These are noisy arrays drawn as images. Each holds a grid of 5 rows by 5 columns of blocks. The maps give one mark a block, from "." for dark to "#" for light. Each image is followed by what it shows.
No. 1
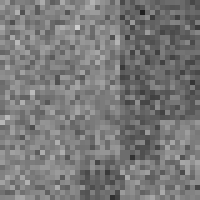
# # # . .
# # # . .
# # # . .
# # # . #
# # . # #
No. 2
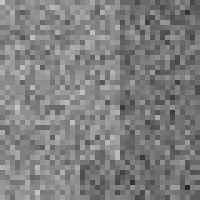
# # # . .
# # # . .
# # # . .
# # # . .
# # . . .
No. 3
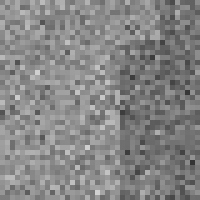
# # # # .
# # # . .
# # # . .
# # # . .
# # # . .
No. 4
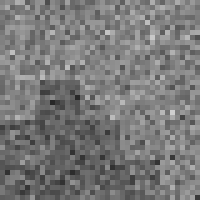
# # # # #
# # # # #
# . # # #
. . . # #
. . . . #
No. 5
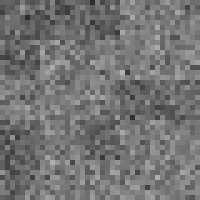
. . . # #
. # # # #
# # # . .
. # . # #
. # # # #
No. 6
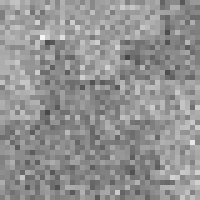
# # # # .
# . # . .
# . . # #
. . . . #
. . . . #
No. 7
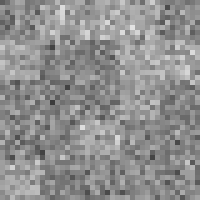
. # # # .
# . . # #
. . . # .
. . # . .
# . . . .
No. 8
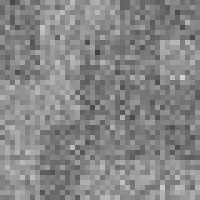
. # # . .
. # . . #
# # . . .
# . . . .
# . # # #
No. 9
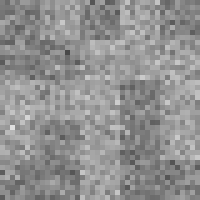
. # . # .
. . # # #
# # # . #
# . # . #
. . # . .
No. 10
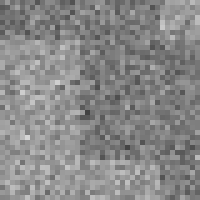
. . . . #
# # . . .
# # . . .
# # . . .
# # # # .
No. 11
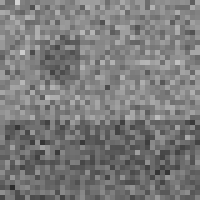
# # # # #
# . # # #
# # # # #
. . . . .
. . . . .
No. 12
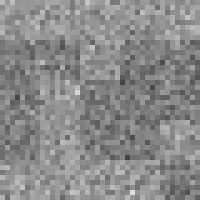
# # # # #
. . # . .
. # . . .
. # . . #
# # # # .
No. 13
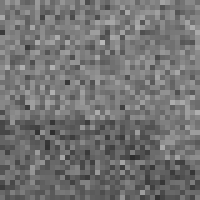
# # # # #
# # # # #
# # # # #
. . . . #
. . . . .
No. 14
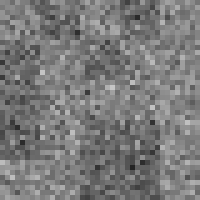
# . # . #
. # . # #
. # # # #
. # . . #
# # . . #
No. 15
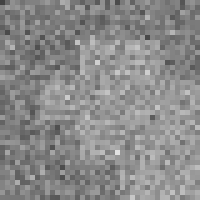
. . . . .
. . # # .
. # # # #
. . # # #
. . . # #
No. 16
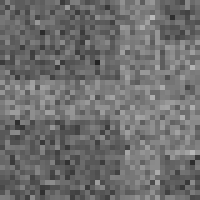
. . . # .
. . . # #
# # # # #
. . . # #
. . . # .
